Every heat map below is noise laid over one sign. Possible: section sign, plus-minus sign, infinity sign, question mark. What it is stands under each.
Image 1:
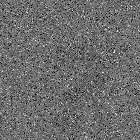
question mark
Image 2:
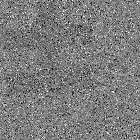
plus-minus sign
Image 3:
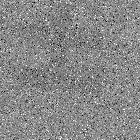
plus-minus sign
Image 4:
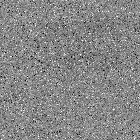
infinity sign
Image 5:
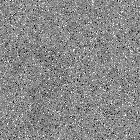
question mark
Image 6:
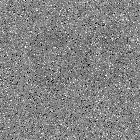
infinity sign
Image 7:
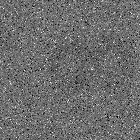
infinity sign
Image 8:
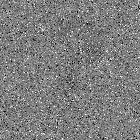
question mark
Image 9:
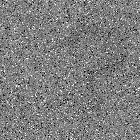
question mark
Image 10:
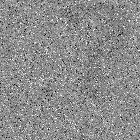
question mark
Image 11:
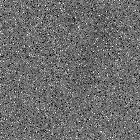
question mark
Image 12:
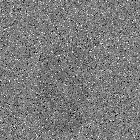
section sign
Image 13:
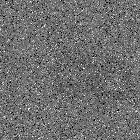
infinity sign
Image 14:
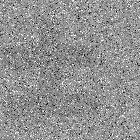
plus-minus sign
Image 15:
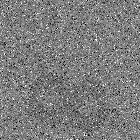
infinity sign
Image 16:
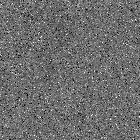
question mark
